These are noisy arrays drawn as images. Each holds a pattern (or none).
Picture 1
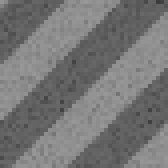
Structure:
diagonal stripes
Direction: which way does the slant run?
bottom left to top right
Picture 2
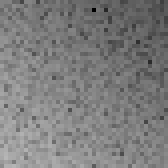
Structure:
a smooth slope
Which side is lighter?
bottom left
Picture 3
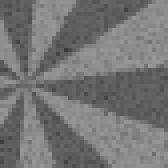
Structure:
spokes from one point
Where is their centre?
middle left
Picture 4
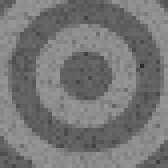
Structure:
rings round one point
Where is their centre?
centre
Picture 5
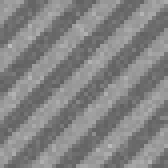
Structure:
diagonal stripes
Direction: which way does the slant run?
bottom left to top right
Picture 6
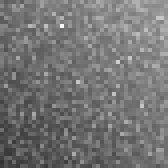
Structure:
a smooth slope
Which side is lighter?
top right
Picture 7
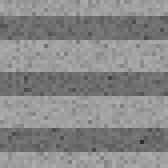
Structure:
horizontal stripes
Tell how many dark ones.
3
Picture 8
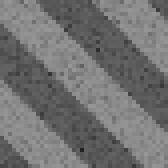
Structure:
diagonal stripes
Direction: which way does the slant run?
top left to bottom right
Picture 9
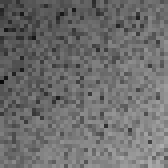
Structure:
a smooth slope
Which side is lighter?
bottom right
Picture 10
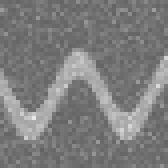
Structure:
a wavy band
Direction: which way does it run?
left to right
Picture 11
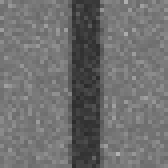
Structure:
one vertical stripe
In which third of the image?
middle
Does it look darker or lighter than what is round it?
darker
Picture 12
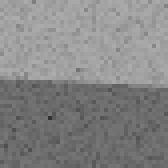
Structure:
a sharp edge
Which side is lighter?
top
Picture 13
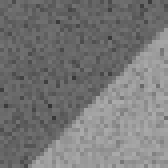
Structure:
a sharp edge
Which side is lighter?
bottom right
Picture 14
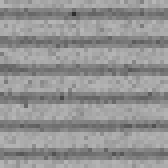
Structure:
horizontal stripes
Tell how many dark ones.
6
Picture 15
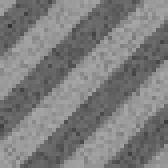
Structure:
diagonal stripes
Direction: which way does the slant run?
bottom left to top right
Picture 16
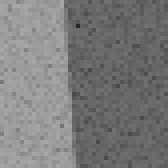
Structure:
a sharp edge
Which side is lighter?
left
